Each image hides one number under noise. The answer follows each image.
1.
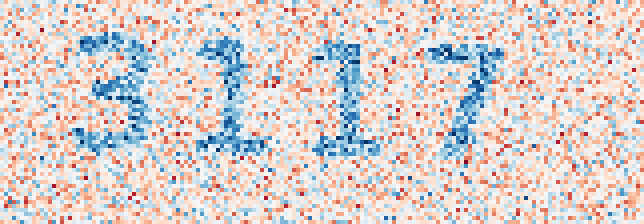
3117
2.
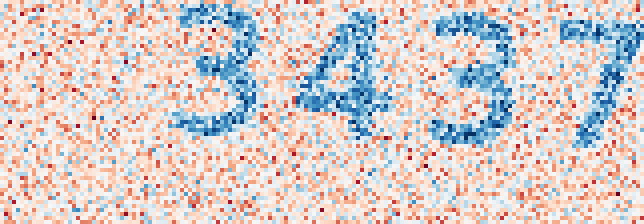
3437
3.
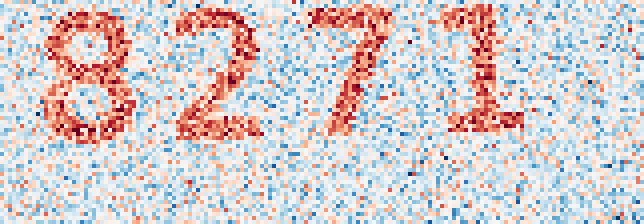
8271
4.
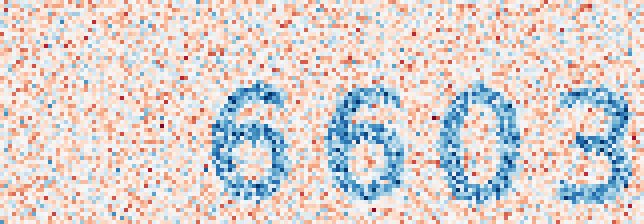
6603
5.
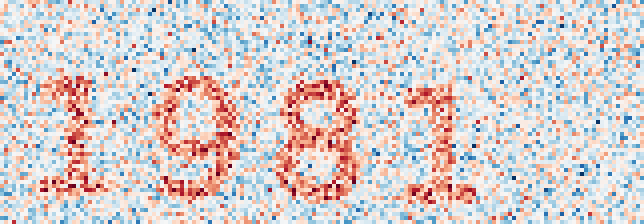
1981
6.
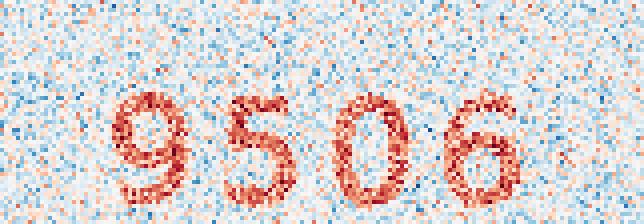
9506
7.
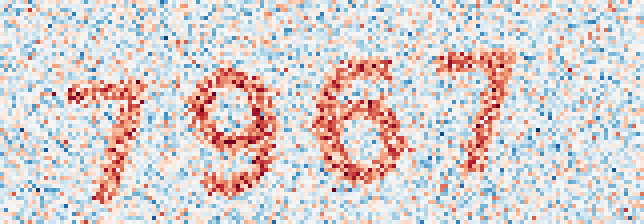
7967
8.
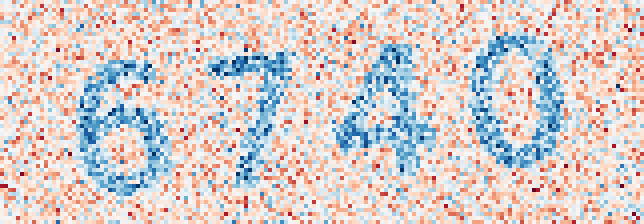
6740
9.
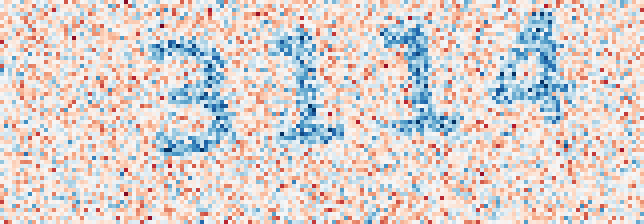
3114
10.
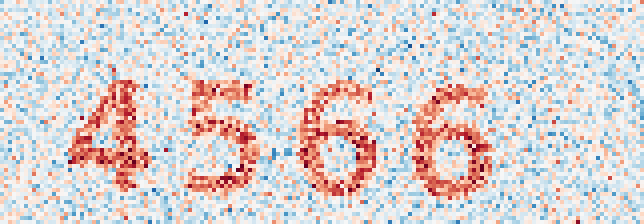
4566
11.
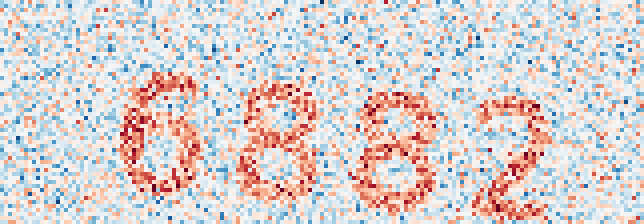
6882
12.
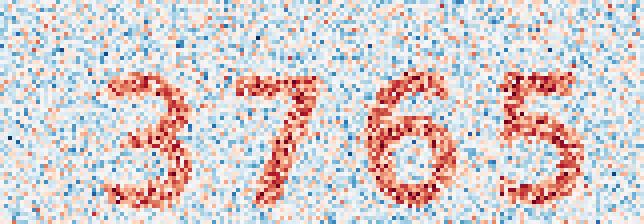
3765
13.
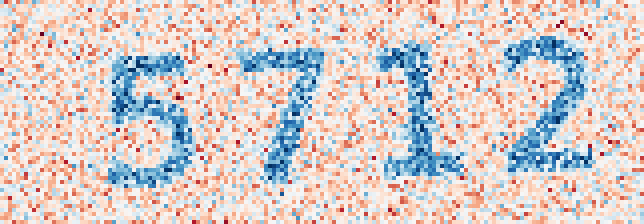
5712
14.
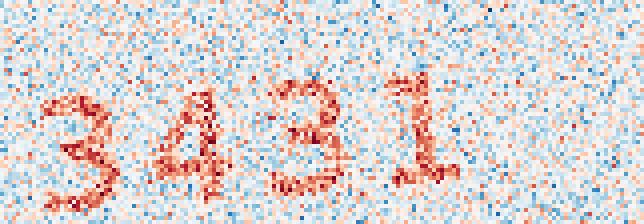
3431
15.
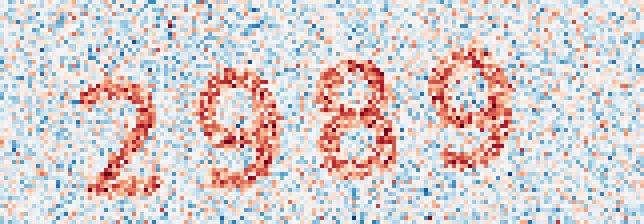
2989
